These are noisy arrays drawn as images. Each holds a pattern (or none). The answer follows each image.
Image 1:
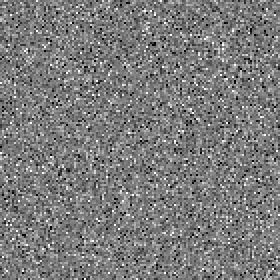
only noise
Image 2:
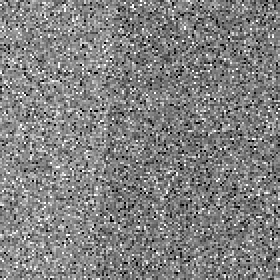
a sharp edge
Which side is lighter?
left
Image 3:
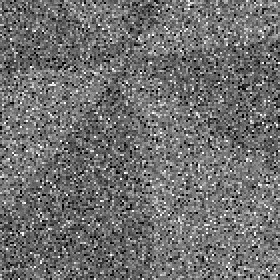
spokes from one point
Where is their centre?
top middle
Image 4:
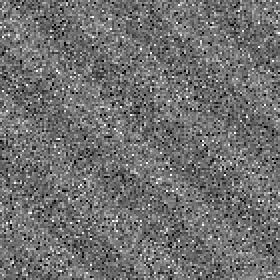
diagonal stripes
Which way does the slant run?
top left to bottom right
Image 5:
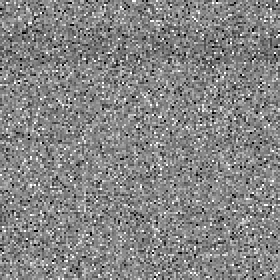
one horizontal stripe
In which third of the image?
top
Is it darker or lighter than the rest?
darker
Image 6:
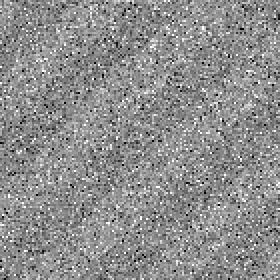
diagonal stripes
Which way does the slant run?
bottom left to top right
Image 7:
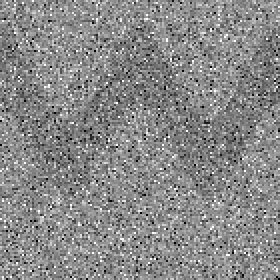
a wavy band
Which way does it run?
left to right
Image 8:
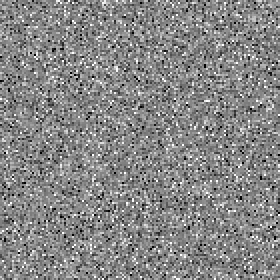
only noise
